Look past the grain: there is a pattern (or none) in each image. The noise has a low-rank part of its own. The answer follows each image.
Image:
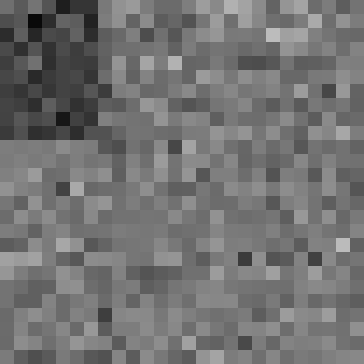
one block
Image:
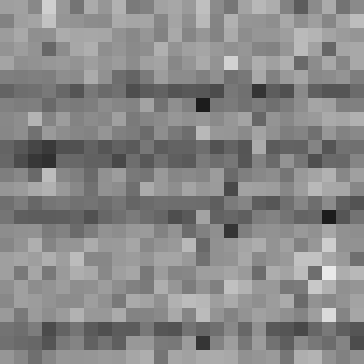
bands of rows
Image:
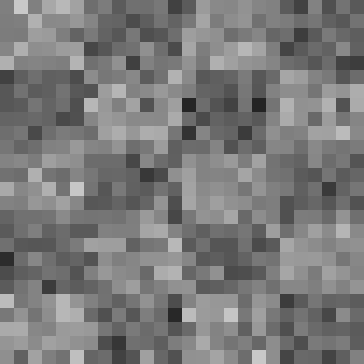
a checkerboard
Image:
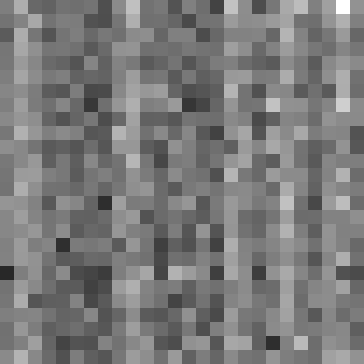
bands of columns
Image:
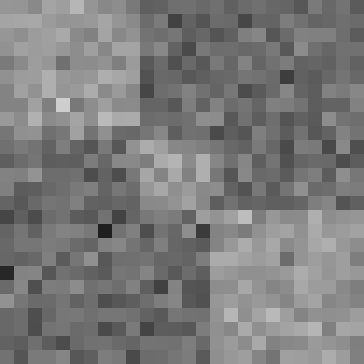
blocks along the diagonal
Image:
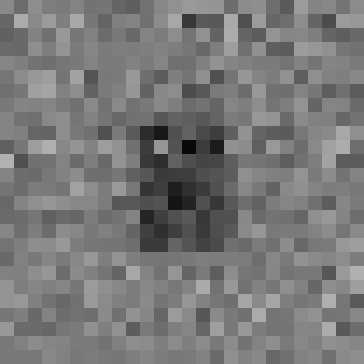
one block
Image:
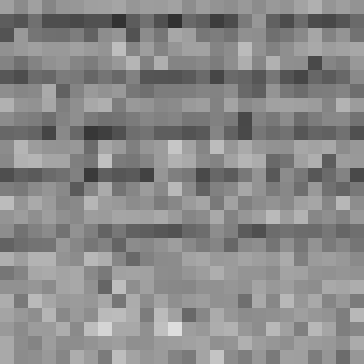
bands of rows
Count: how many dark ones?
5
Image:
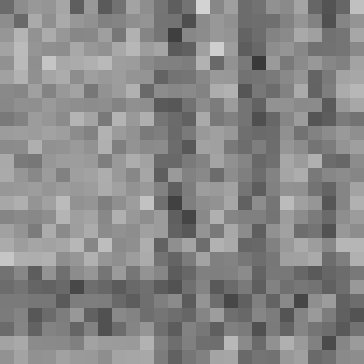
bands of rows crossing bands of columns
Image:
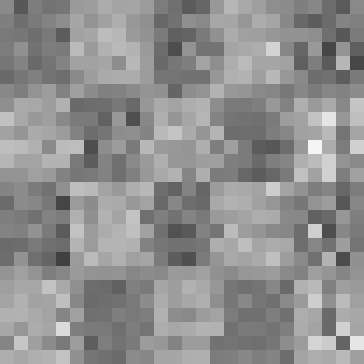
a checkerboard
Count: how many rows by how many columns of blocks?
4 by 5
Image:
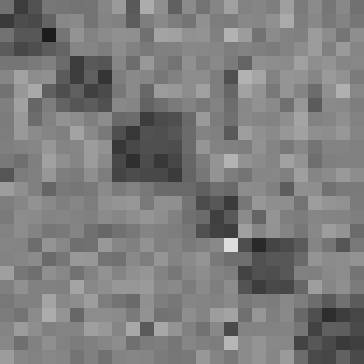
blocks along the diagonal
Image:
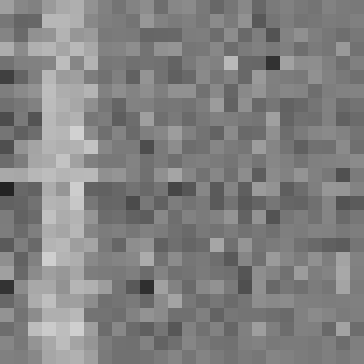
one band of columns
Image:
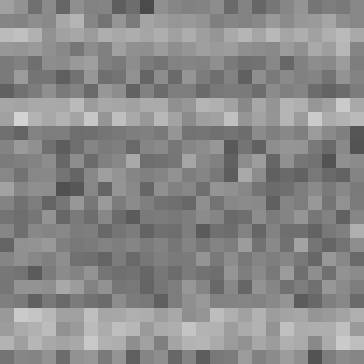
bands of rows
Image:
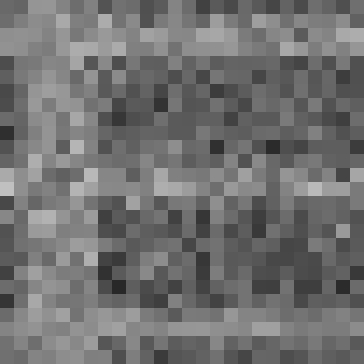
bands of rows crossing bands of columns
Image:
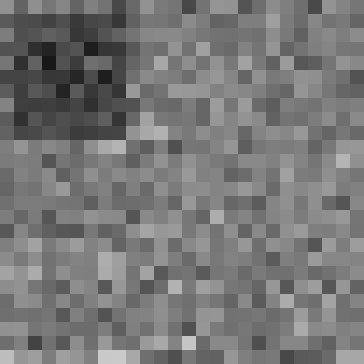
one block
